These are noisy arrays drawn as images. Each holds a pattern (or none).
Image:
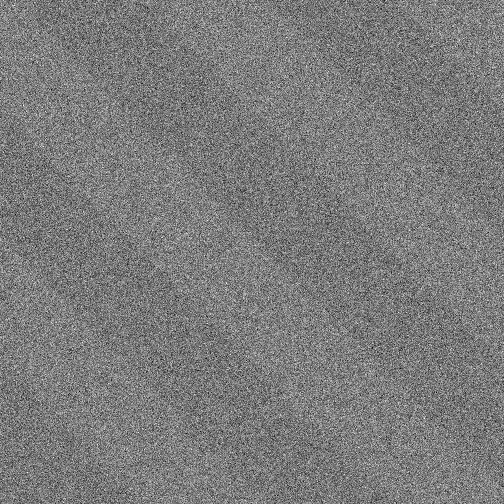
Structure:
diagonal stripes
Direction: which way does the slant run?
top left to bottom right
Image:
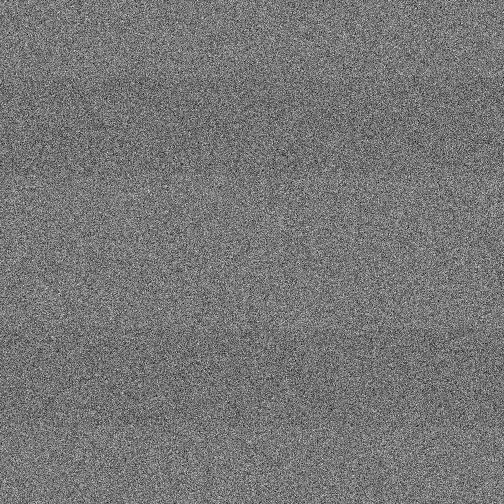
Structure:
horizontal stripes
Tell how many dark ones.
2
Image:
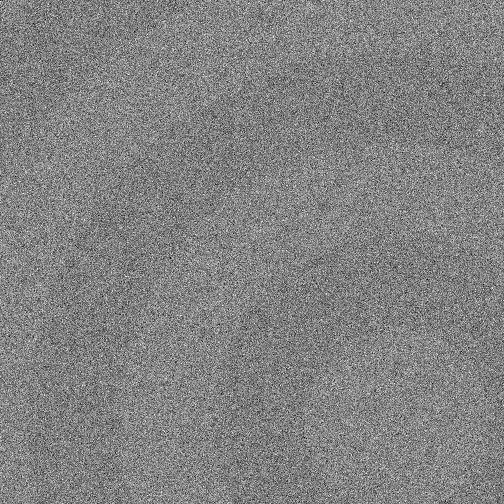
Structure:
rings round one point
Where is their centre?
bottom right
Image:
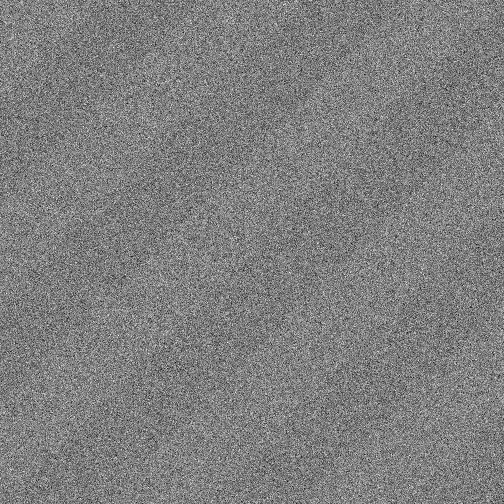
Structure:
diagonal stripes
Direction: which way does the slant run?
bottom left to top right
